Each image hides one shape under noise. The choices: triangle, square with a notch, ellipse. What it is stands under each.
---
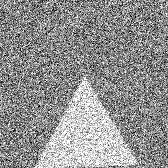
triangle
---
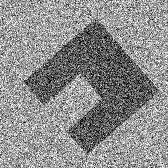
square with a notch
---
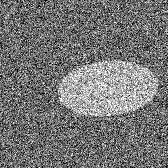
ellipse
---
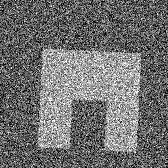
square with a notch
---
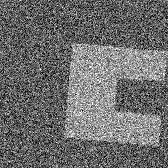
square with a notch
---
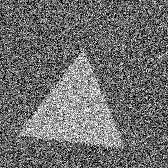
triangle
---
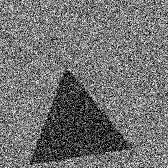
triangle
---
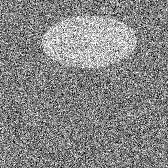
ellipse
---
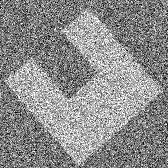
square with a notch
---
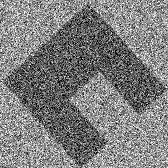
square with a notch
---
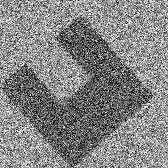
square with a notch
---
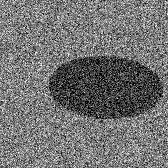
ellipse
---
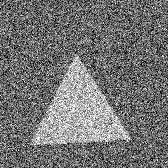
triangle
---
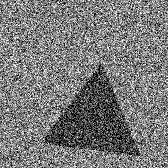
triangle
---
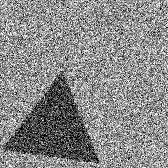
triangle
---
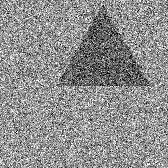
triangle
